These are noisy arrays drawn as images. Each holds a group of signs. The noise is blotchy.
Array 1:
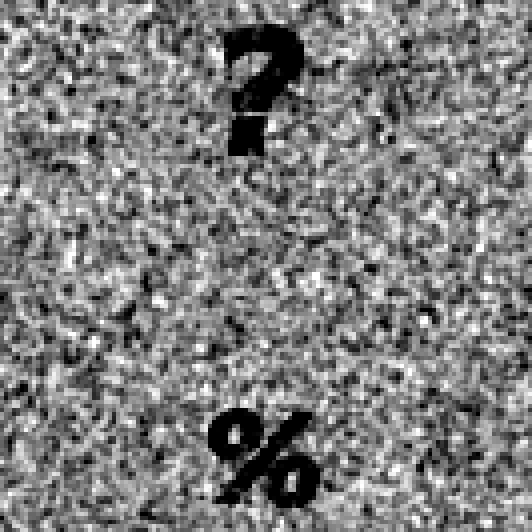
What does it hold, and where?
top middle: dark question mark; bottom middle: dark percent sign
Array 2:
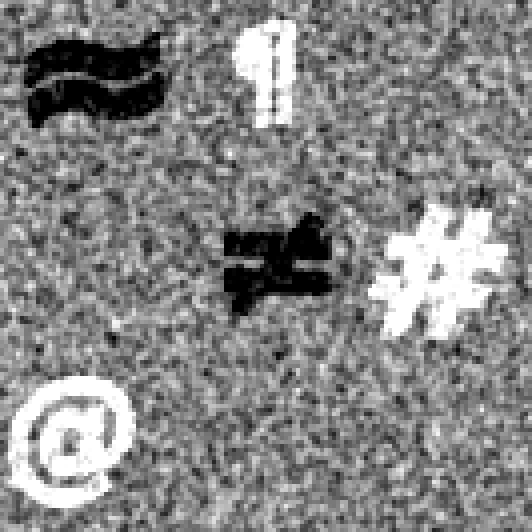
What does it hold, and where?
top left: dark approximately sign; top middle: light pilcrow; centre: dark not-equal sign; middle right: light hash sign; bottom left: light at sign
